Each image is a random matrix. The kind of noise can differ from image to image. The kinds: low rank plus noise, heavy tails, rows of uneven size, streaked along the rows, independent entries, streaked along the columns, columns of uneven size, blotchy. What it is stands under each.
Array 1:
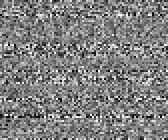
rows of uneven size
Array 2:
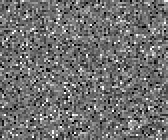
heavy tails
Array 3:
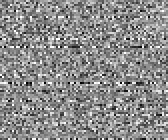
rows of uneven size
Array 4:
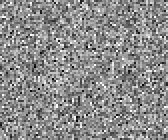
independent entries
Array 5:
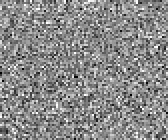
low rank plus noise
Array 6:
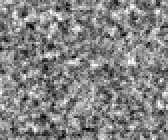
blotchy
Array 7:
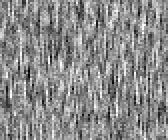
streaked along the columns
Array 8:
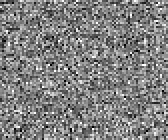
low rank plus noise
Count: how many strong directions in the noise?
five to eight
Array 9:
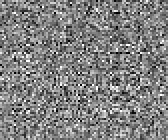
low rank plus noise
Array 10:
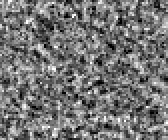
blotchy
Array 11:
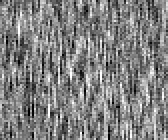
streaked along the columns
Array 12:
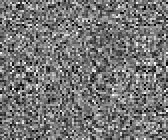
low rank plus noise
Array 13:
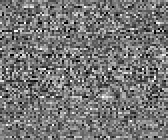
rows of uneven size
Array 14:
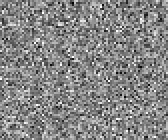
low rank plus noise
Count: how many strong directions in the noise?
five to eight
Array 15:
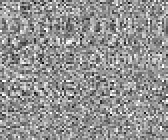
low rank plus noise
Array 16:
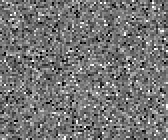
heavy tails
